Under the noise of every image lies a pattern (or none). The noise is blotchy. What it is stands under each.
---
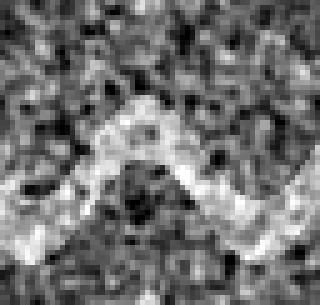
a wavy band
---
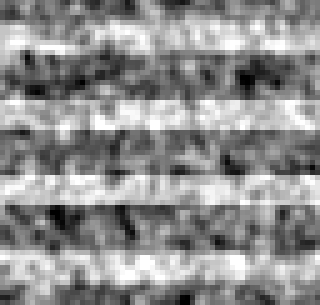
horizontal stripes
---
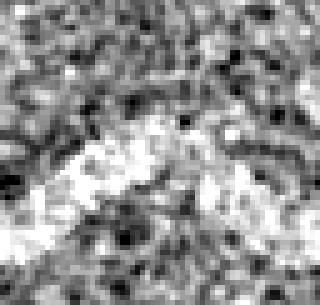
a wavy band
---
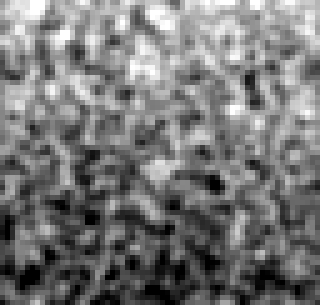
a smooth slope
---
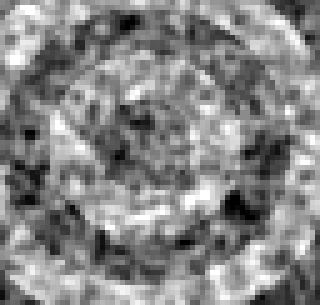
rings round one point
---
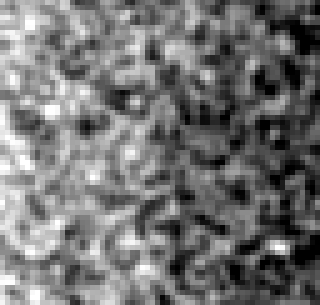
a smooth slope
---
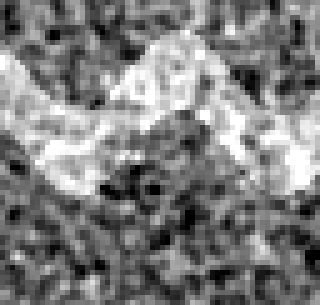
a wavy band
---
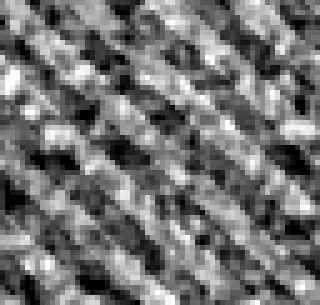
diagonal stripes
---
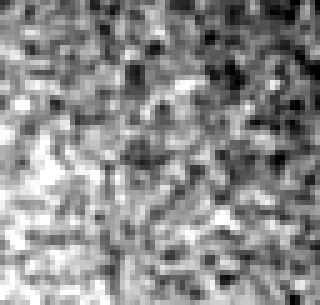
a smooth slope
